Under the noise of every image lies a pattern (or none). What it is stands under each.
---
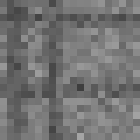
bands of rows crossing bands of columns
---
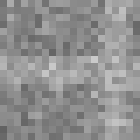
bands of rows crossing bands of columns
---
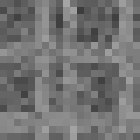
bands of rows crossing bands of columns
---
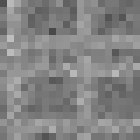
bands of rows crossing bands of columns
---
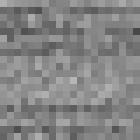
bands of rows
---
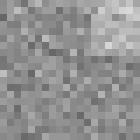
one block
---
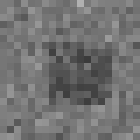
one block
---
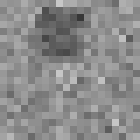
one block
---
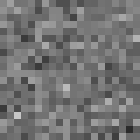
only noise
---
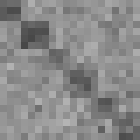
blocks along the diagonal
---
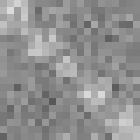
blocks along the diagonal
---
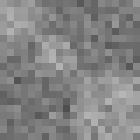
blocks along the diagonal
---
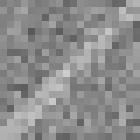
a diagonal band
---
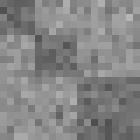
blocks along the diagonal
